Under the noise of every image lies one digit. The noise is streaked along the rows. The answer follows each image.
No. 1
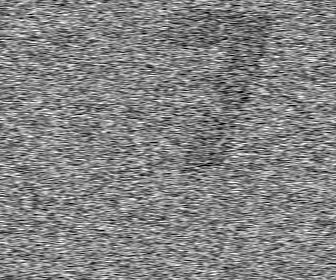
7
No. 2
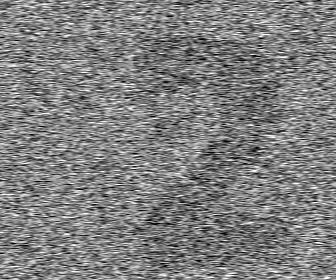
2
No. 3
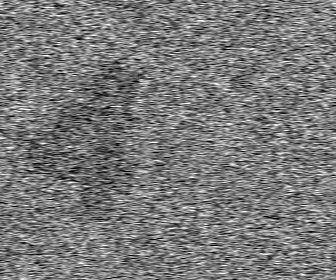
4
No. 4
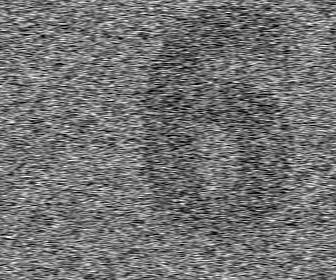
6
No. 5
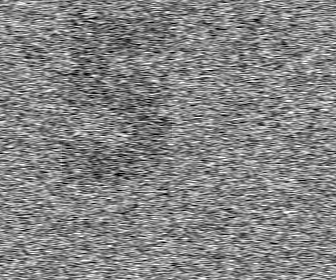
5
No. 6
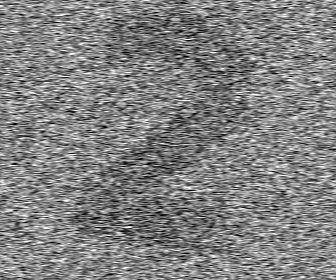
2
